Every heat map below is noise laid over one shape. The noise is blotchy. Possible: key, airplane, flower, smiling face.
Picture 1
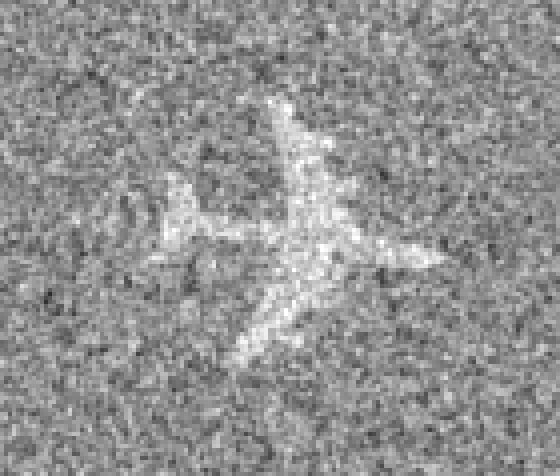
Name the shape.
airplane
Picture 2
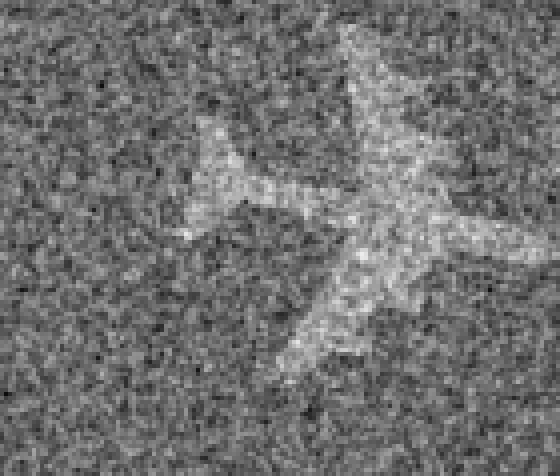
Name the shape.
airplane
